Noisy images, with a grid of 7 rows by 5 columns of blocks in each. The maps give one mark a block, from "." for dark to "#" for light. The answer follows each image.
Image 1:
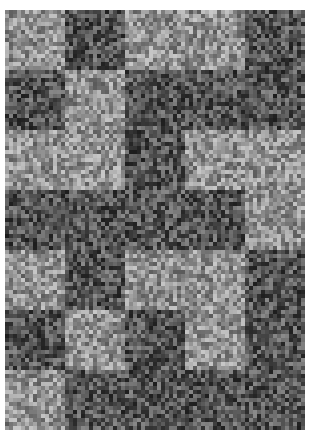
# . # # .
. # . . .
# # . # #
. . . . #
# . # # .
. # . # .
# . . . .
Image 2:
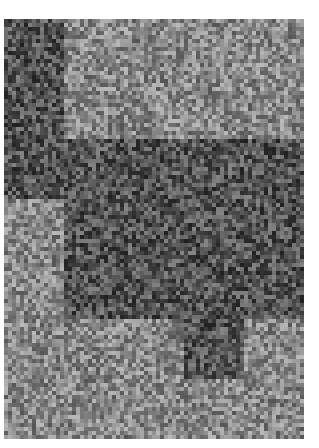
. # # # #
. # # # #
. . . . .
# . . . .
# . . . .
# # # . #
# # # # #
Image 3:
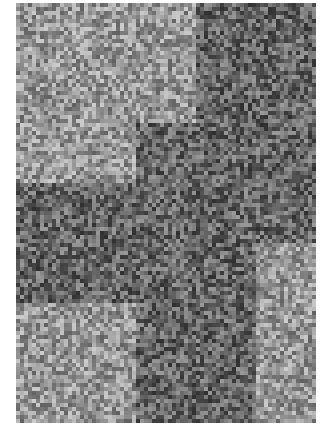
# # # . .
# # # . .
# # . . .
. . . . .
. . . . #
# # . . #
# # . . #
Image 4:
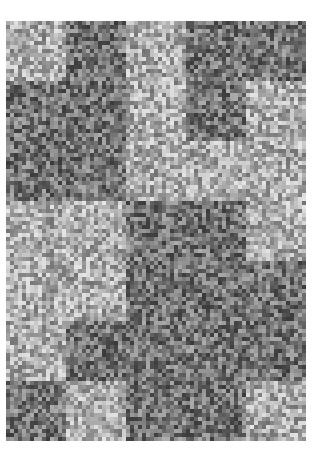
# . # . .
. . # . #
. . # # #
# # . . #
# # . . .
# . . . .
. # . . #
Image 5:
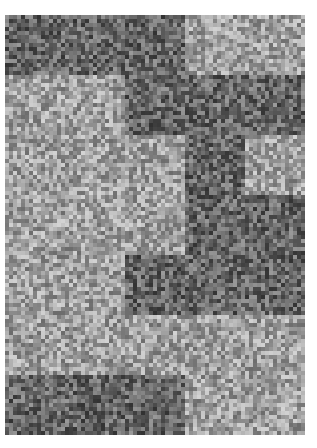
. . . # #
# # . . .
# # # . #
# # # . .
# # . . .
# # # # #
. . . # #
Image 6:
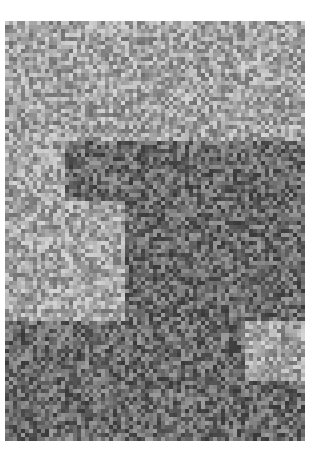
# # # # #
# # # # #
# . . . .
# # . . .
# # . . .
. . . . #
. . . . .
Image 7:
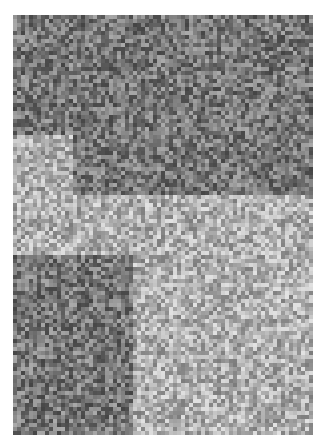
. . . . .
. . . . .
# . . . .
# # # # #
. . # # #
. . # # #
. . # # #
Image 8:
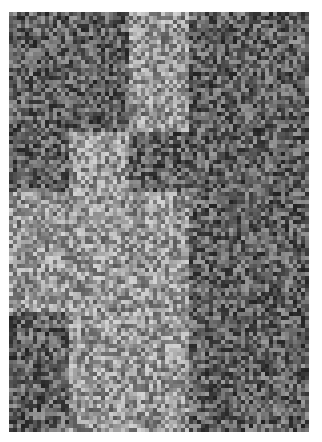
. . # . .
. . # . .
. # . . .
# # # . .
# # # . .
. # # . .
. # # . .
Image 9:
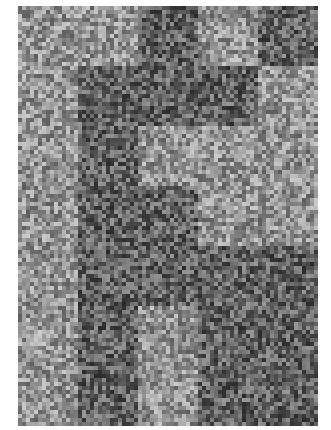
# # . # .
# . . . #
# . # # #
# . . # #
# . . . .
# . # . .
# . # . .
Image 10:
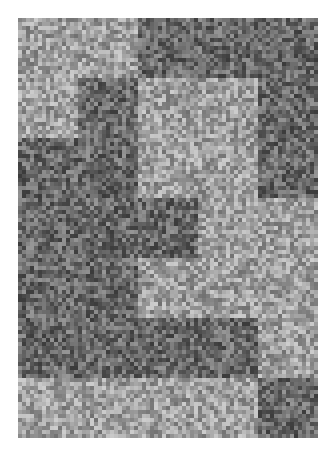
# # . . .
# . # # .
. . # # .
. . . # #
. . # # #
. . . . #
# # # # .
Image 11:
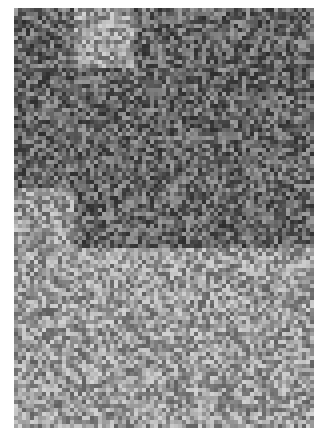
. # . . .
. . . . .
. . . . .
# . . . .
# # # # #
# # # # #
# # # # #
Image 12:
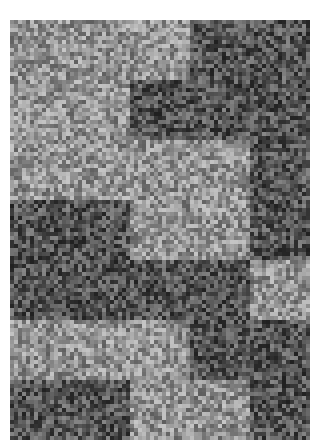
# # # . .
# # . . .
# # # # .
. . # # .
. . . . #
# # # . .
. . # # .
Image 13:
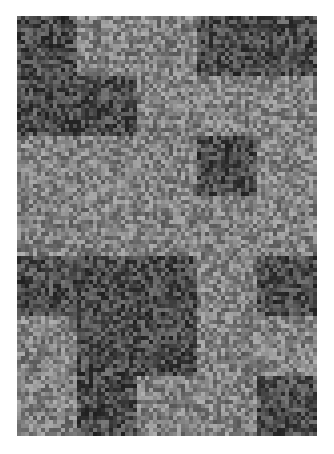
. # # . .
. . # # #
# # # . #
# # # # #
. . . # .
# . . # #
# . # # .
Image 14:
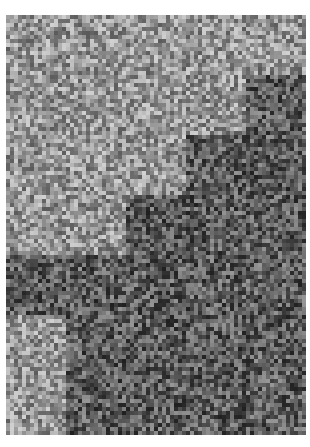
# # # # #
# # # # .
# # # . .
# # . . .
. . . . .
# . . . .
# . . . .
